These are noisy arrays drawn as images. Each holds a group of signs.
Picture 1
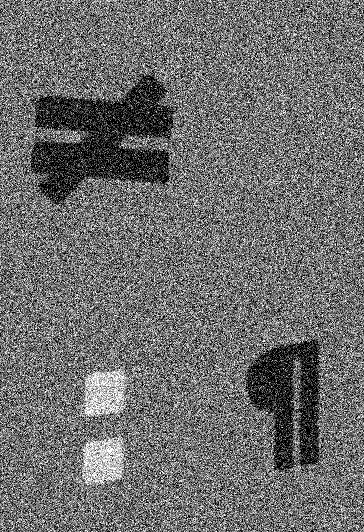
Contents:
top left: dark not-equal sign; bottom left: light colon; bottom right: dark pilcrow
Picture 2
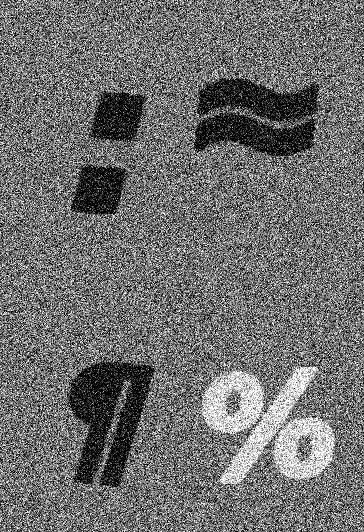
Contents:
top left: dark colon; top right: dark approximately sign; bottom left: dark pilcrow; bottom right: light percent sign
